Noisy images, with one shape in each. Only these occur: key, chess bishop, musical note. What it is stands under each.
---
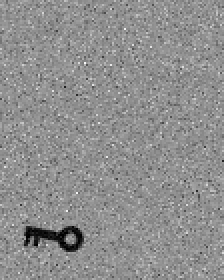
key
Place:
bottom left
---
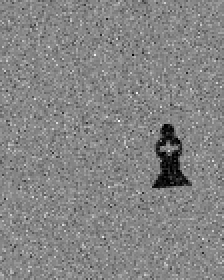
chess bishop
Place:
middle right
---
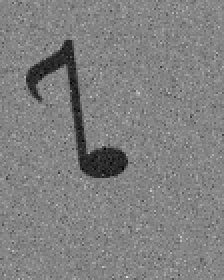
musical note
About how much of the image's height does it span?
half
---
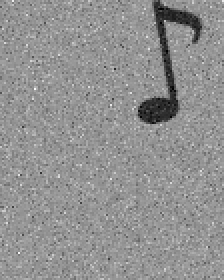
musical note
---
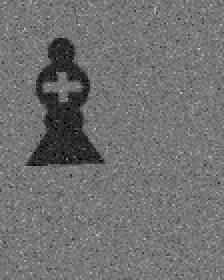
chess bishop
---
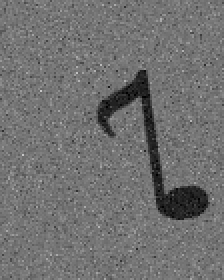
musical note
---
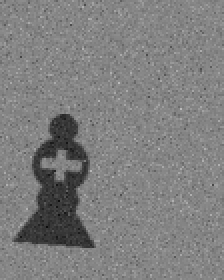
chess bishop
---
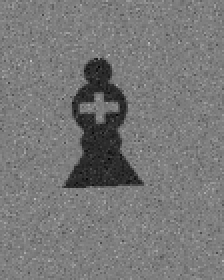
chess bishop
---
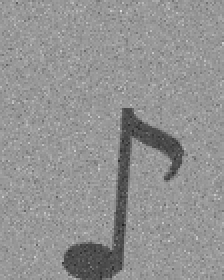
musical note
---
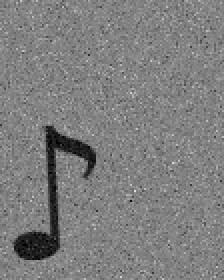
musical note
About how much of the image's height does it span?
half
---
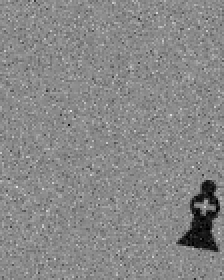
chess bishop
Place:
bottom right
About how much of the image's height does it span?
a quarter
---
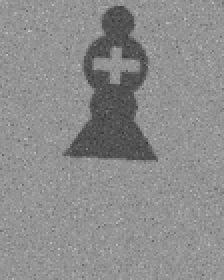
chess bishop
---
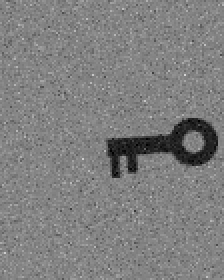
key
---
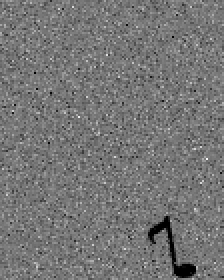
musical note
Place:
bottom right
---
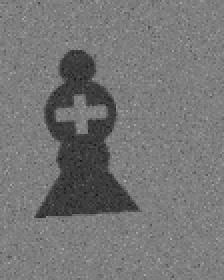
chess bishop
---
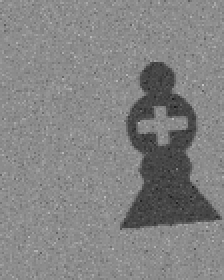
chess bishop
